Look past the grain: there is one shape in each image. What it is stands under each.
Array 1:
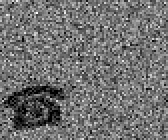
telephone
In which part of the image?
bottom left
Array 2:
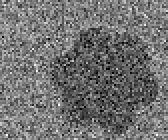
flower
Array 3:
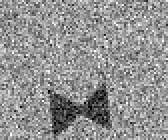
bow tie
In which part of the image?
bottom middle
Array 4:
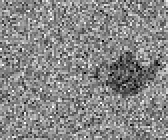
teapot
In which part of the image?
middle right
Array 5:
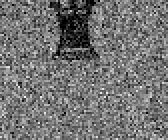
chess rook
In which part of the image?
top middle
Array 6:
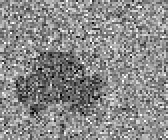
car
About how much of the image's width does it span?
half
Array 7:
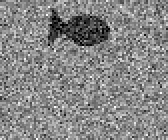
fish
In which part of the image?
top middle
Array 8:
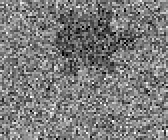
turtle
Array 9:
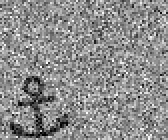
anchor
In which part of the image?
bottom left
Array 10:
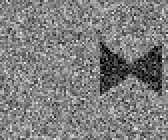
bow tie
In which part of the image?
middle right
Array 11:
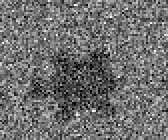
turtle
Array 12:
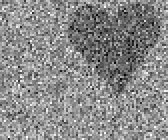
heart
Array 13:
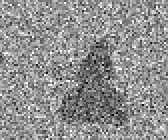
chess pawn
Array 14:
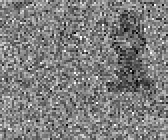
chess bishop
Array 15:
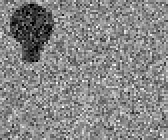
light bulb
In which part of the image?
top left
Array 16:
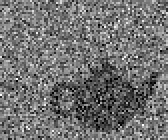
teapot
